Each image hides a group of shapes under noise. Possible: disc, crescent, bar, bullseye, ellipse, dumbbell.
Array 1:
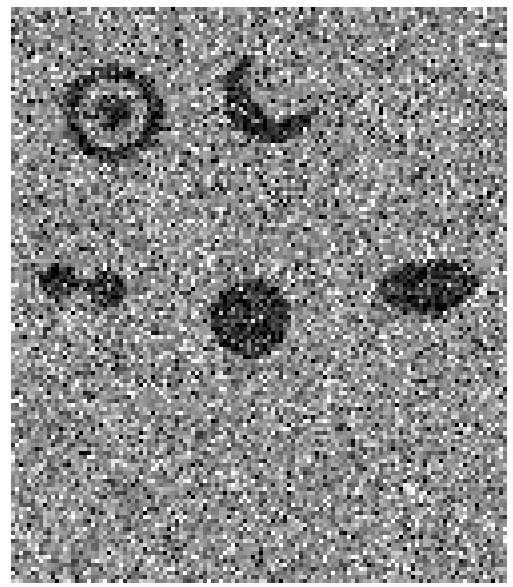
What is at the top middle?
crescent
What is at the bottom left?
nothing
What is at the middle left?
dumbbell
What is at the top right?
nothing
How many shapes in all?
5
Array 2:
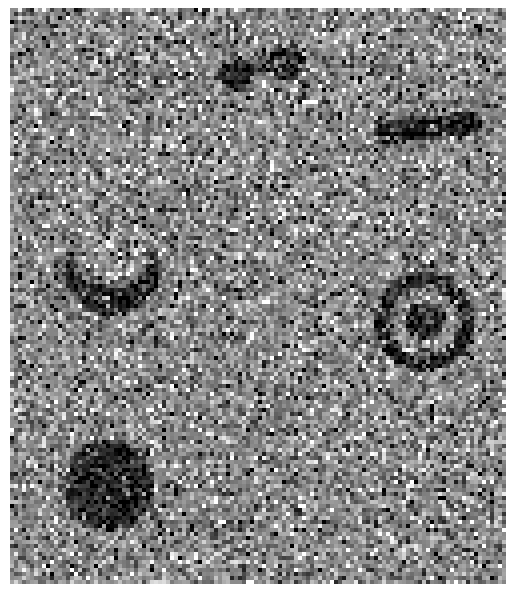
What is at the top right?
bar
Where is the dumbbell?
top middle
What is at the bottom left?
disc
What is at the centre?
nothing
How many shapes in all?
5
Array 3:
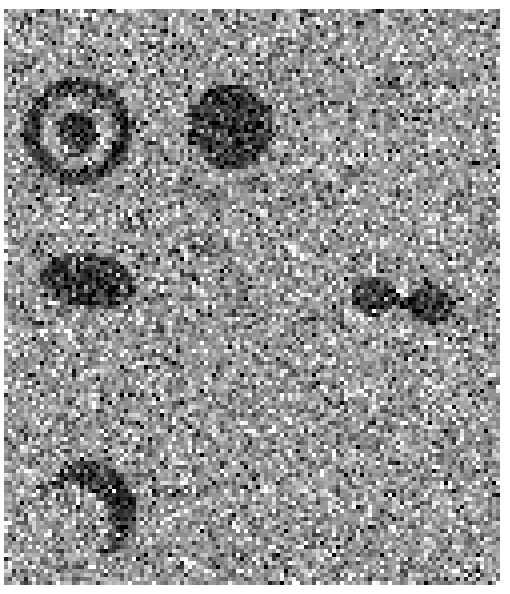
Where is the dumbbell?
middle right
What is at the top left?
bullseye
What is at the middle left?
ellipse
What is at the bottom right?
nothing
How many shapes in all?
5
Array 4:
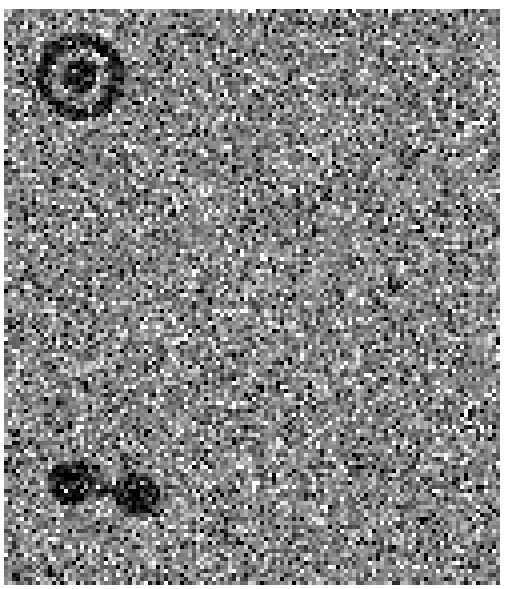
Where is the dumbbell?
bottom left
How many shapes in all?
2
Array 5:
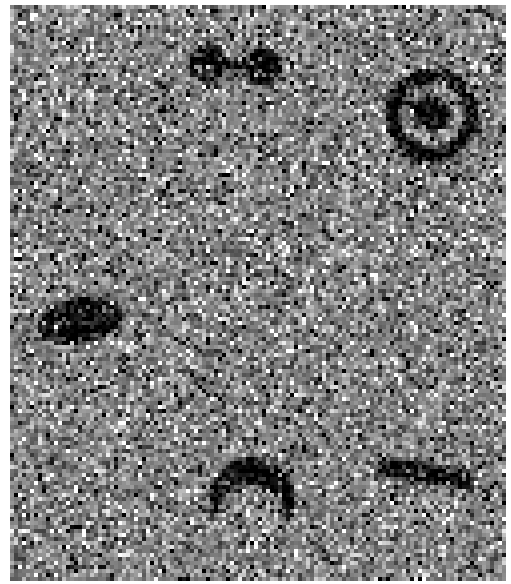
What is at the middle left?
ellipse
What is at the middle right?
nothing
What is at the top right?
bullseye
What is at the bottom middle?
crescent
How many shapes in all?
5
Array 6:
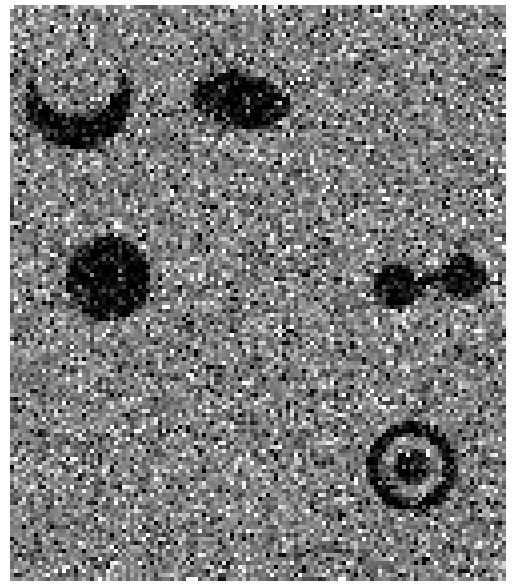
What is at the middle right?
dumbbell
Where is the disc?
middle left
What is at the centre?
nothing
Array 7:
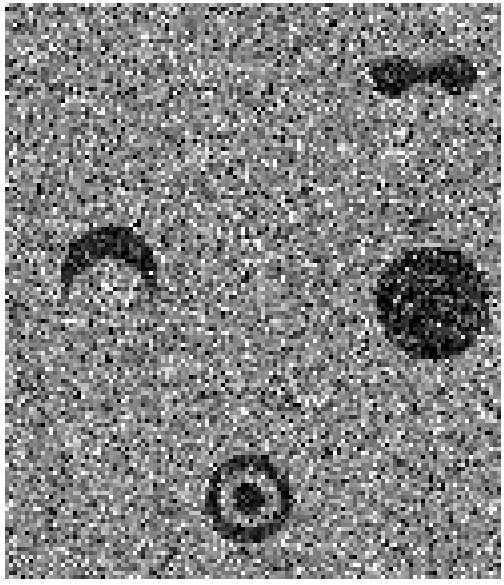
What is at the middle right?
disc
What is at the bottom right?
nothing
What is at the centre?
nothing
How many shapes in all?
4
